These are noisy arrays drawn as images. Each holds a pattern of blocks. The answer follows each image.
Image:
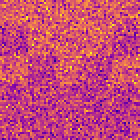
left and right mirror each other
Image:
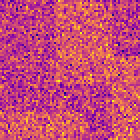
no symmetry
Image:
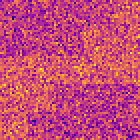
the same after a half turn
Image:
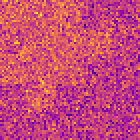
mirrored about the diagonal from the top left
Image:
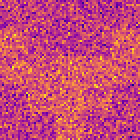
left and right mirror each other
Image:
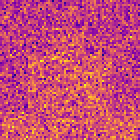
left and right mirror each other
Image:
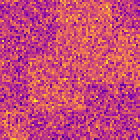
mirrored about the diagonal from the bottom left
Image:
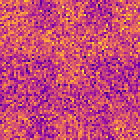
left and right mirror each other
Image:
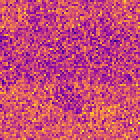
left and right mirror each other
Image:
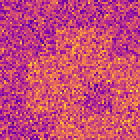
mirrored about the diagonal from the top left
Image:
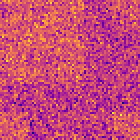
mirrored about the diagonal from the top left
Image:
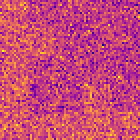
mirrored about the diagonal from the bottom left
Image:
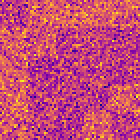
mirrored about the diagonal from the top left
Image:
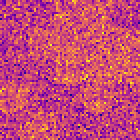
mirrored about the diagonal from the bottom left
